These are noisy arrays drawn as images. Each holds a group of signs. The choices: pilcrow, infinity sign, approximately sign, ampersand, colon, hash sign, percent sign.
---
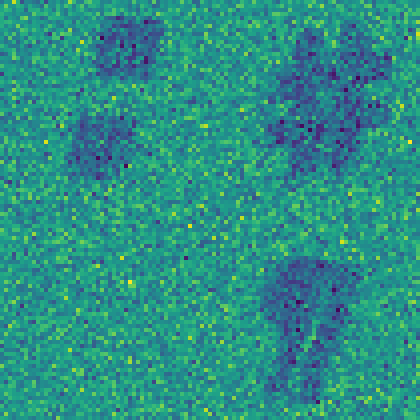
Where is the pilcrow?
bottom right
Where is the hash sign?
top right
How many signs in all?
3
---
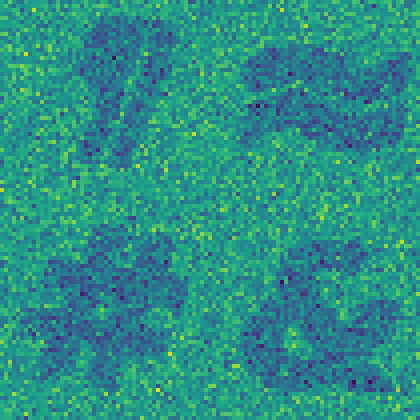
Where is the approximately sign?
top right
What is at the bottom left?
hash sign
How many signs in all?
4
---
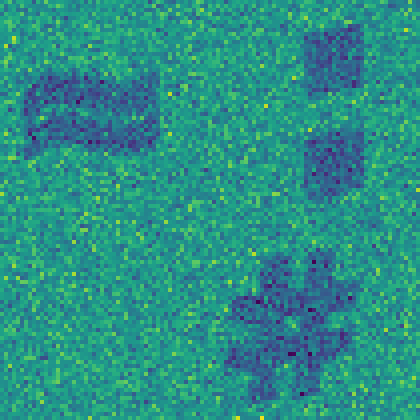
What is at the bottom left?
nothing
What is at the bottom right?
hash sign
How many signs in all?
3
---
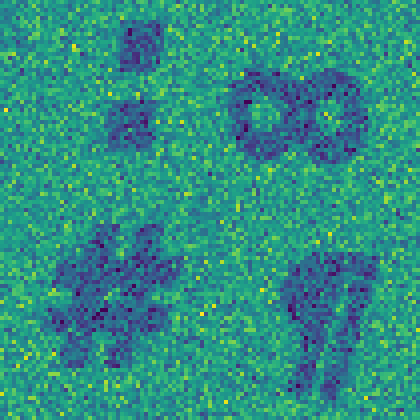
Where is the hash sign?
bottom left
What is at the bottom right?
pilcrow
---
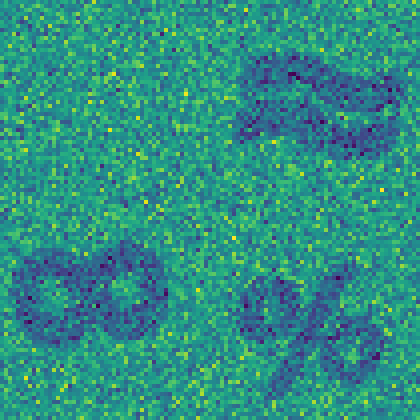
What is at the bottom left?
infinity sign
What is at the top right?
approximately sign
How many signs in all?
3
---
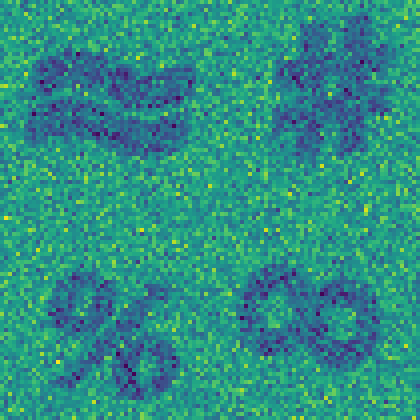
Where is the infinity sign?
bottom right
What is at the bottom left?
percent sign
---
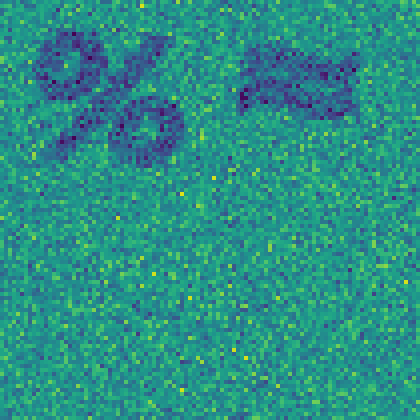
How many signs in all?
2
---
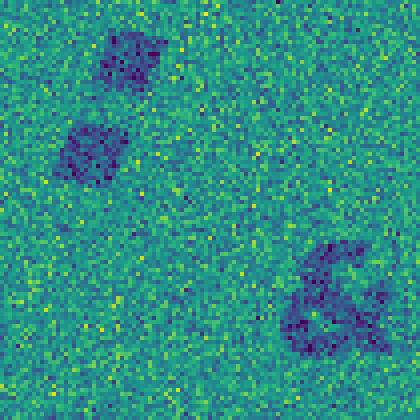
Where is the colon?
top left
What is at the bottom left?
nothing
